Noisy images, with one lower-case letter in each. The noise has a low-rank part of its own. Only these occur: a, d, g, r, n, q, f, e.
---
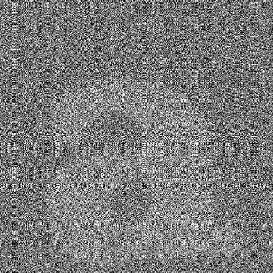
a
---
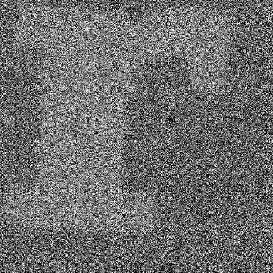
r
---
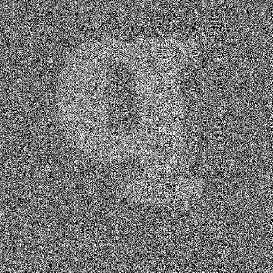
q
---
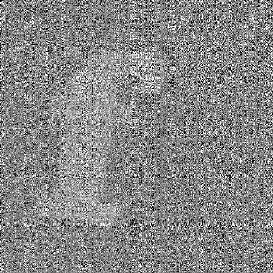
f
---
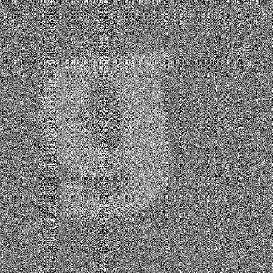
g
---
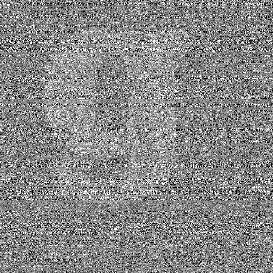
g
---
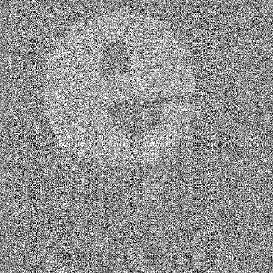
e
